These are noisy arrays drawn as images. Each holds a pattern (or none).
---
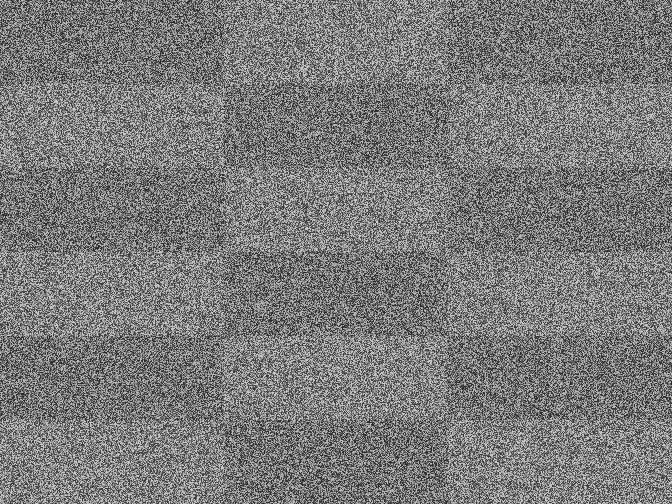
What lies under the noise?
a checkerboard
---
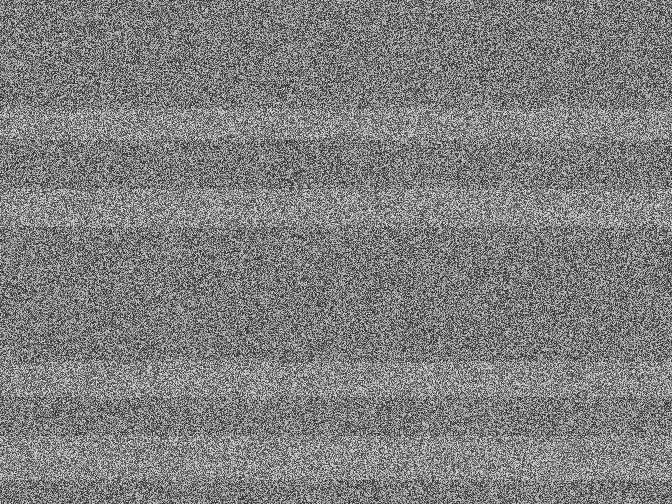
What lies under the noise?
bands of rows
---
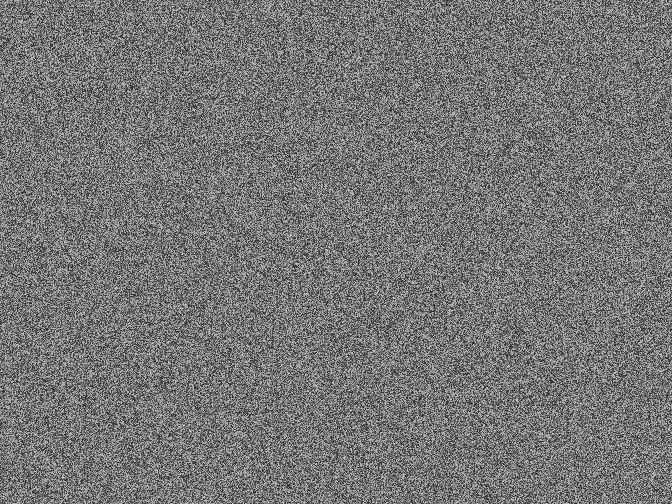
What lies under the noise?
only noise
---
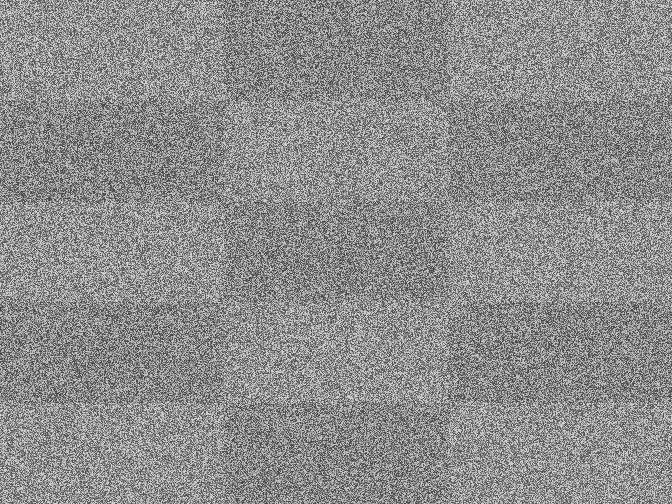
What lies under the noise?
a checkerboard
